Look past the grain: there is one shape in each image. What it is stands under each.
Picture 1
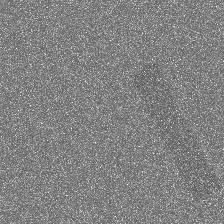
bar
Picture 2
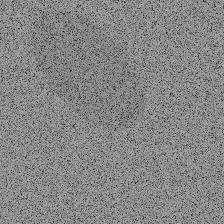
ellipse
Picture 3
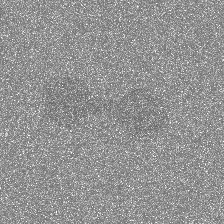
dumbbell
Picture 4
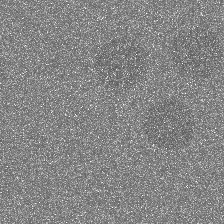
three dots
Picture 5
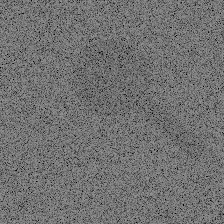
lollipop
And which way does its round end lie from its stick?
up and left
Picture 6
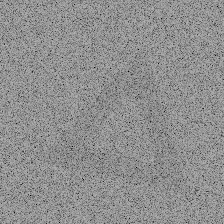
triangle frame
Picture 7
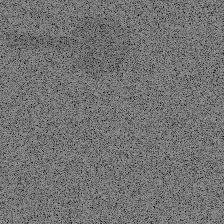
lollipop
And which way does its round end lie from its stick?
right
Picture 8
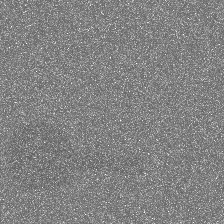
lollipop
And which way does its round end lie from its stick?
left
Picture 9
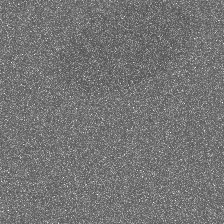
ellipse
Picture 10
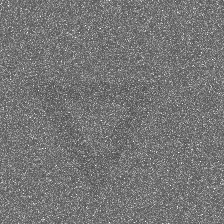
triangle frame
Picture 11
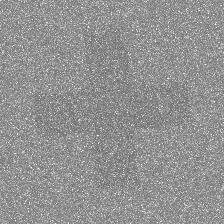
cross
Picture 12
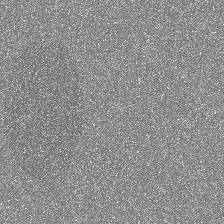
ellipse
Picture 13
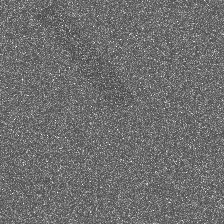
bar
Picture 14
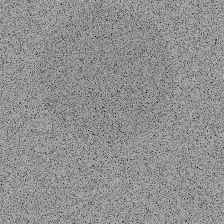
disc
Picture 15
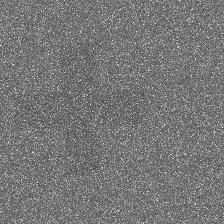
cross
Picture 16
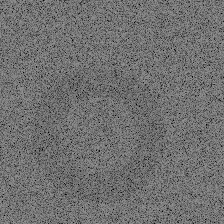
ring
